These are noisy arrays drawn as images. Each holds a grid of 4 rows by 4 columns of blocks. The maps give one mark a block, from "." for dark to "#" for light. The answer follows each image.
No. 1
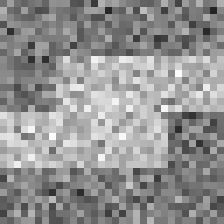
. . . .
. # # #
# # # .
. . . .
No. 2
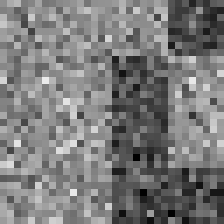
# # # .
# # . #
# # . #
# # . .
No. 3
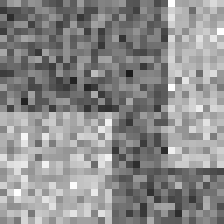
. . . #
. . . #
# # . #
# # . .
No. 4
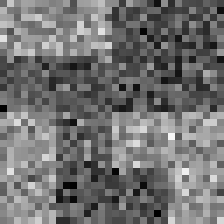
# # . .
. . . .
# . # #
# . . #
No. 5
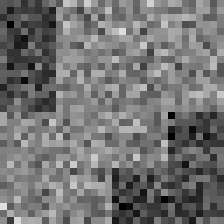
. # # #
. # # #
# # # .
# # . .
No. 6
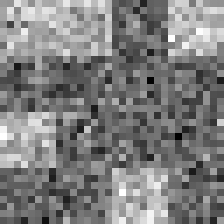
# # . #
. . . .
# . . .
. . # .
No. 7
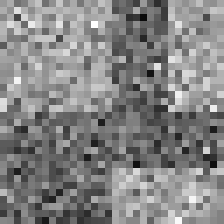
# # . #
# # . #
. . . .
. . # #
